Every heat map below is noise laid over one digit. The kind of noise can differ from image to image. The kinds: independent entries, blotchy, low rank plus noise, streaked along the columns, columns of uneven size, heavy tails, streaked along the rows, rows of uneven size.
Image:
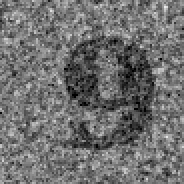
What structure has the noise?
blotchy
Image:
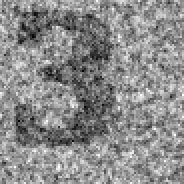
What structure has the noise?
blotchy
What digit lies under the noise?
3
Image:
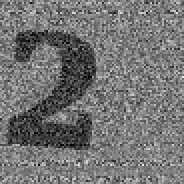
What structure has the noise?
rows of uneven size
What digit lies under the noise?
2
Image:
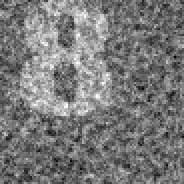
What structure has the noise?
blotchy
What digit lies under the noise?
8
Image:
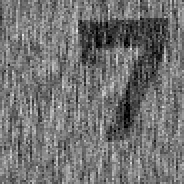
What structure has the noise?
streaked along the columns
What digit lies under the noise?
7
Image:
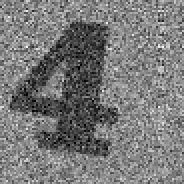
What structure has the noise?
low rank plus noise
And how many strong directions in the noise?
one
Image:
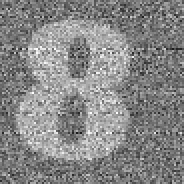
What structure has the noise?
rows of uneven size
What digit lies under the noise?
8
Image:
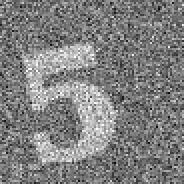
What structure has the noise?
low rank plus noise
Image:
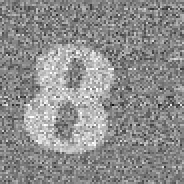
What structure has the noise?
rows of uneven size
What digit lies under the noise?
8
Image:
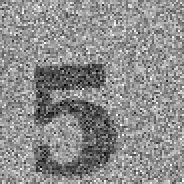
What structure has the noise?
independent entries
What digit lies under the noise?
5
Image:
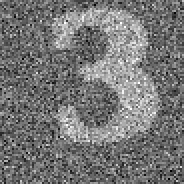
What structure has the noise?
independent entries
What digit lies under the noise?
3
